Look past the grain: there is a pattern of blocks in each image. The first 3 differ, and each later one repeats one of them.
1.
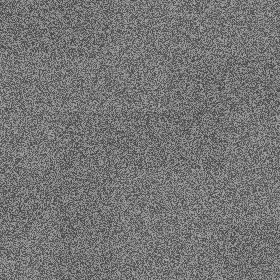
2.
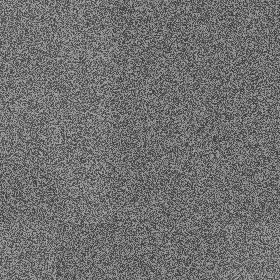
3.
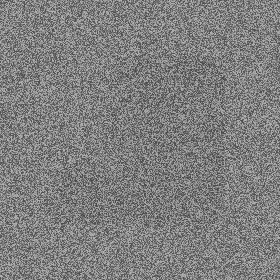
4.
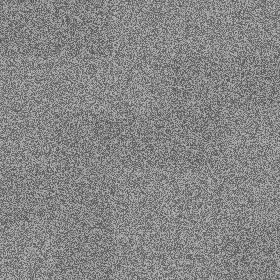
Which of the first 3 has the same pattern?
1
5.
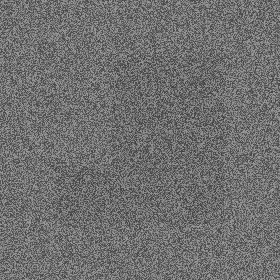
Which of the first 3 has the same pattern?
3
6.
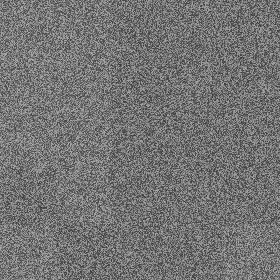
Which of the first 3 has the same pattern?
2
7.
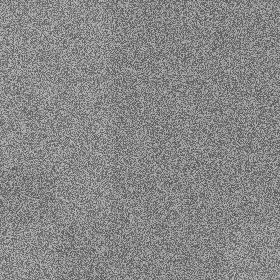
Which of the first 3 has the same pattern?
2
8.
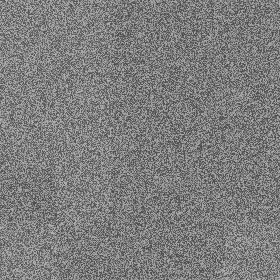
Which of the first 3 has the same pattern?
2
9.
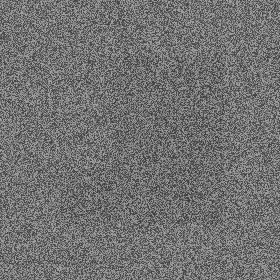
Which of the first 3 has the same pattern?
3
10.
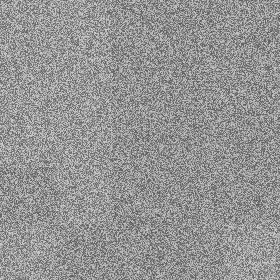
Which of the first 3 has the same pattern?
2
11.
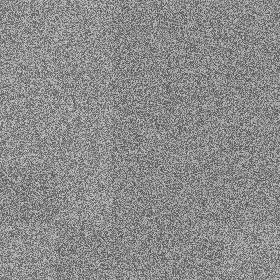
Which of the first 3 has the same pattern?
2
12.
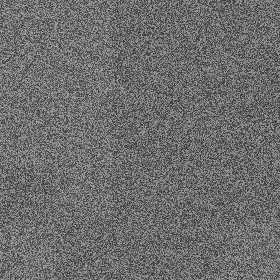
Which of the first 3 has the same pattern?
2
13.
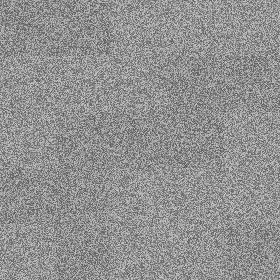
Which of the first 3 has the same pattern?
1
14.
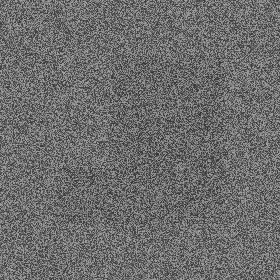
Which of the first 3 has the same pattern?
3
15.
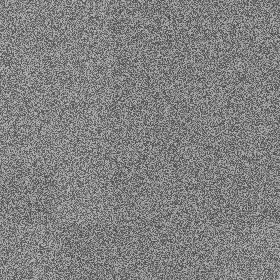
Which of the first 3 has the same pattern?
2
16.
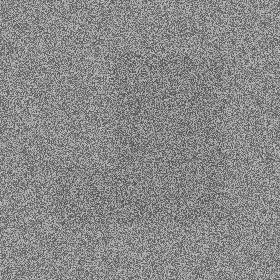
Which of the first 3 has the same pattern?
3
